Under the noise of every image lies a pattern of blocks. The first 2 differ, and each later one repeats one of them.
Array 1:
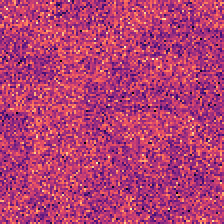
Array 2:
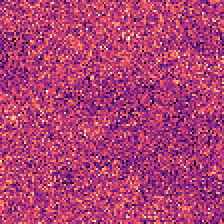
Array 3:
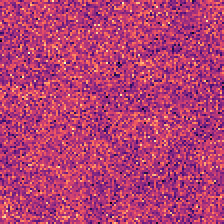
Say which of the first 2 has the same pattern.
1
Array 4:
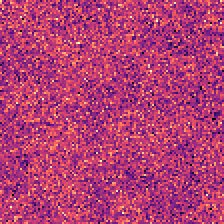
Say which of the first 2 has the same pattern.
1
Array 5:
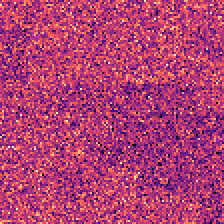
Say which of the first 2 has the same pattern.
2
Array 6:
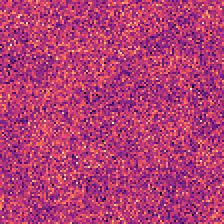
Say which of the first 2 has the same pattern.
1
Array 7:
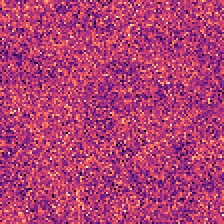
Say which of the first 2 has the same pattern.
1
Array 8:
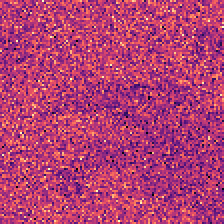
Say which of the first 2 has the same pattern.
2
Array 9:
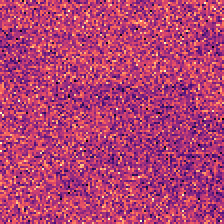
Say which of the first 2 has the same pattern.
2
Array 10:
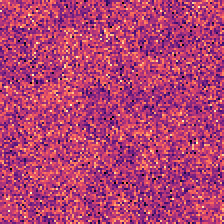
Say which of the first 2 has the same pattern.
1
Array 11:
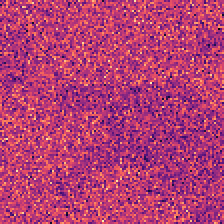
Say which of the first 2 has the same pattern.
2
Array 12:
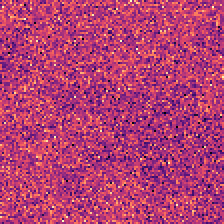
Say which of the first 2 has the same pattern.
2
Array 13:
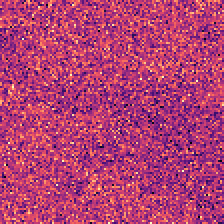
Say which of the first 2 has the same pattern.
2
